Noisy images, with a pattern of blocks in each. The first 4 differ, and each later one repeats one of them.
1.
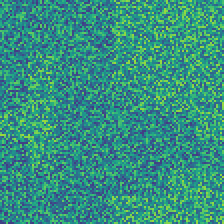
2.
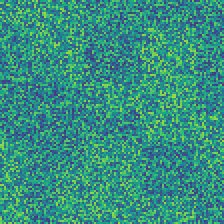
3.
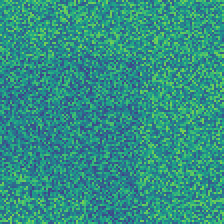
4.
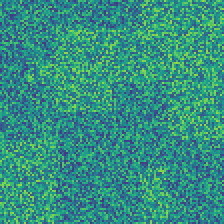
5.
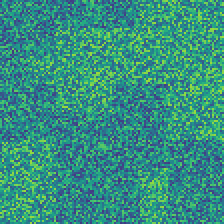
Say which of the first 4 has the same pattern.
4
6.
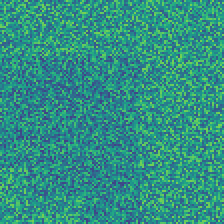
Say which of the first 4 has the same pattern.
3
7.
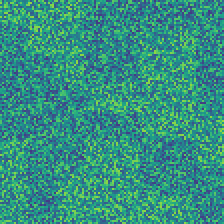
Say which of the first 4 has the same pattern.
2
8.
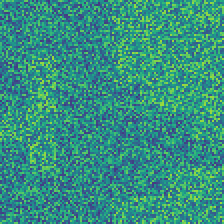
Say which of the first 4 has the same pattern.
1
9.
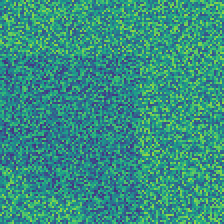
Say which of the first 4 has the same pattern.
3
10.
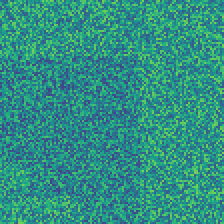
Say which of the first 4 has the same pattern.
3
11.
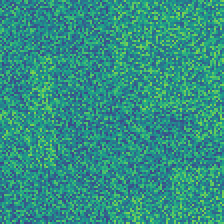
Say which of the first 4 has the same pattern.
1
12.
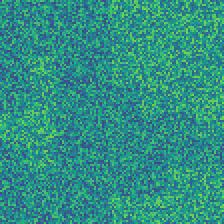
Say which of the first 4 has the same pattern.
1
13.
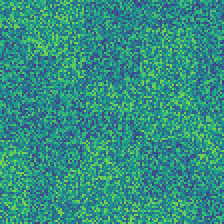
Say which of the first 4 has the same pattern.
2
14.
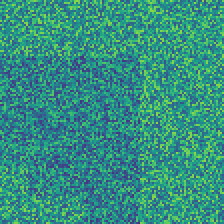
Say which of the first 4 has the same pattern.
3
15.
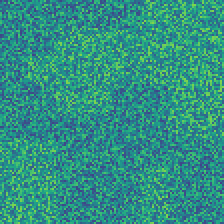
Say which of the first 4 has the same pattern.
4
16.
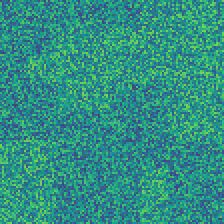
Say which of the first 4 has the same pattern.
4
